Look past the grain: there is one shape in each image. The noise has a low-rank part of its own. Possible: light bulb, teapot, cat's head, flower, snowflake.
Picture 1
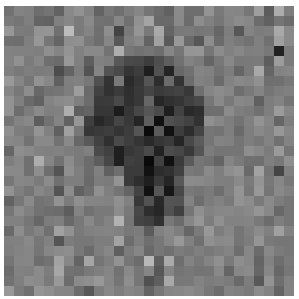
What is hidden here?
dark light bulb
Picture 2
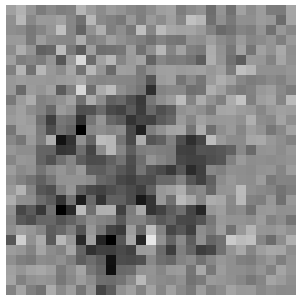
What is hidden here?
dark snowflake
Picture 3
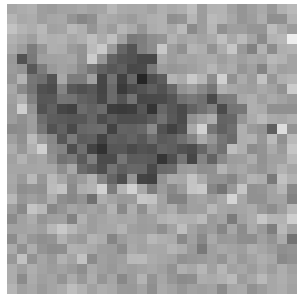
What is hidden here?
dark teapot
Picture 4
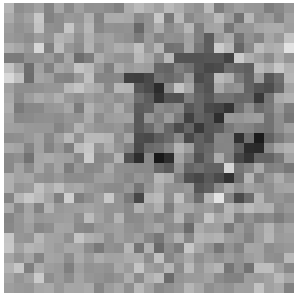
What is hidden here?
dark snowflake
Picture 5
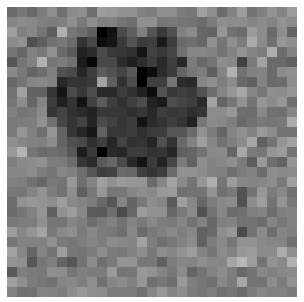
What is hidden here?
dark flower
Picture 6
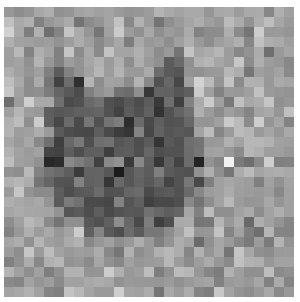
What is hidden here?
dark cat's head
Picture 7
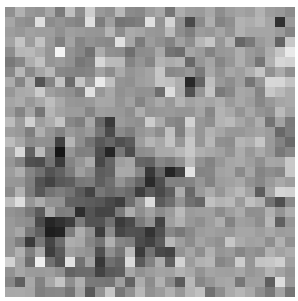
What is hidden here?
dark snowflake
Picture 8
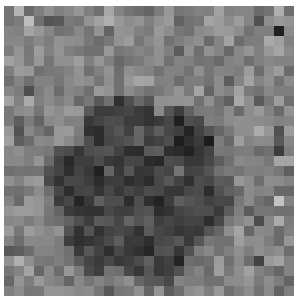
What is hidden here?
dark flower
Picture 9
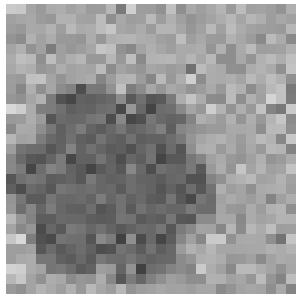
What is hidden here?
dark flower
